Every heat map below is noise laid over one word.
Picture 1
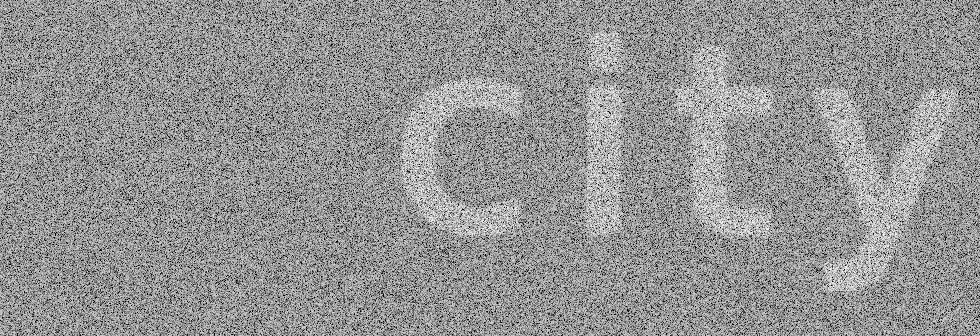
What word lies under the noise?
city
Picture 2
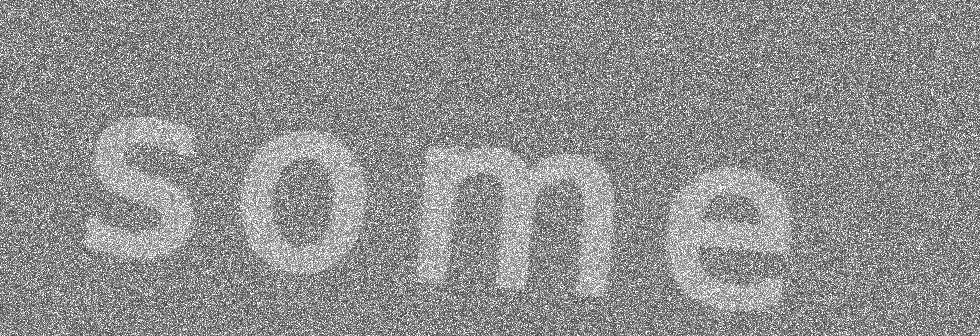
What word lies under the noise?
some
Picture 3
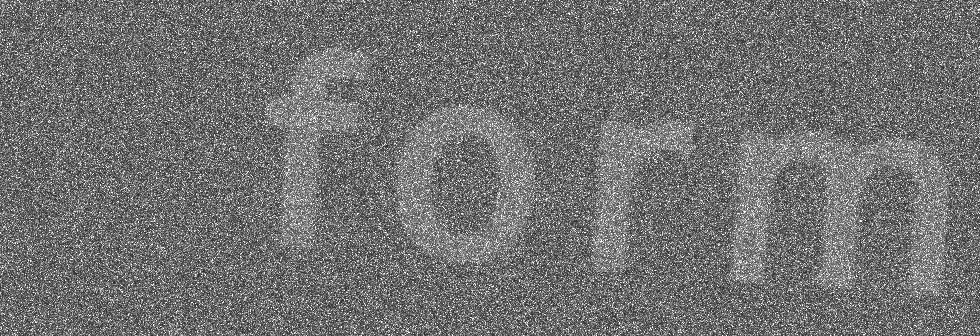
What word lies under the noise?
form
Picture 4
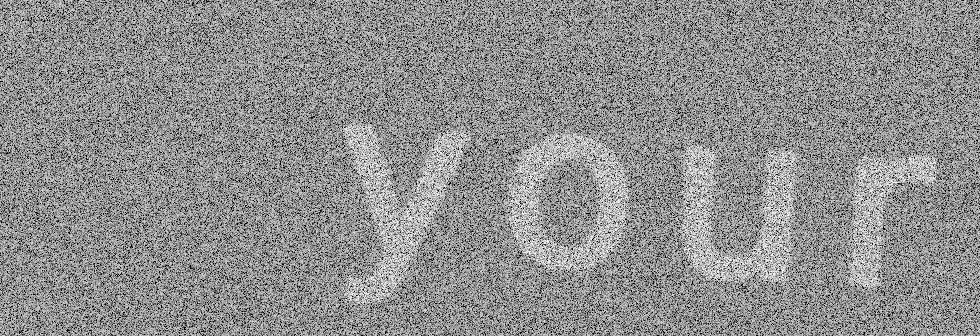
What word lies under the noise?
your
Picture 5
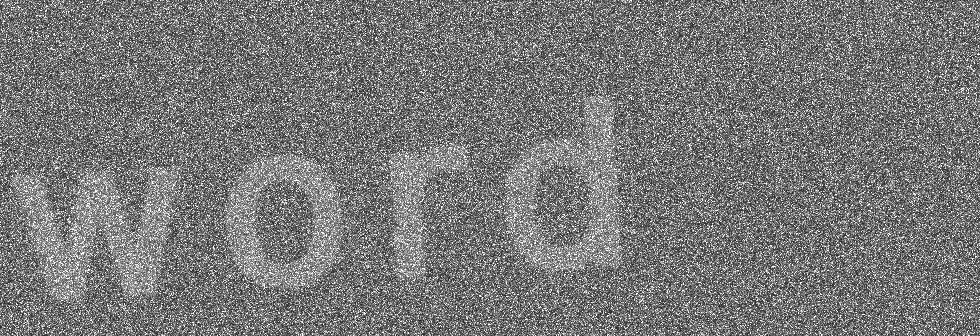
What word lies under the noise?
word
